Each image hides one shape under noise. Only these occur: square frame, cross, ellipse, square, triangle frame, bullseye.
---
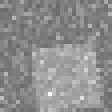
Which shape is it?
square
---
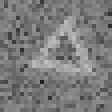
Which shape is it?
triangle frame
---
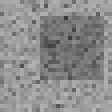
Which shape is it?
square
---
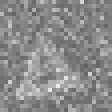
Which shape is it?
triangle frame
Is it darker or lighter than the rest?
lighter
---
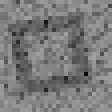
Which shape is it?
square frame
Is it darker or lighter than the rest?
darker
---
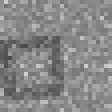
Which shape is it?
square frame
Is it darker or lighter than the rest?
darker
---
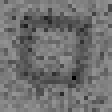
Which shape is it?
square frame
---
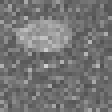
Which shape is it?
ellipse
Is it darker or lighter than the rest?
lighter
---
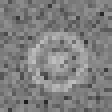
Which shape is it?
bullseye
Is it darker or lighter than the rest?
lighter
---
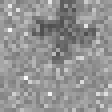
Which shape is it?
cross
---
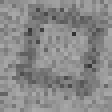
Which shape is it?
square frame
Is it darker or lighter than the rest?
darker
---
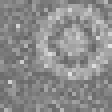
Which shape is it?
bullseye
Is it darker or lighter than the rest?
lighter
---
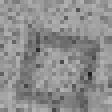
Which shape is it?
square frame
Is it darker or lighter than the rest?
darker
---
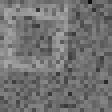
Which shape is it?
square frame
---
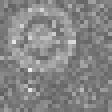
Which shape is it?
bullseye
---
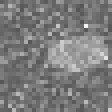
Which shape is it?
ellipse
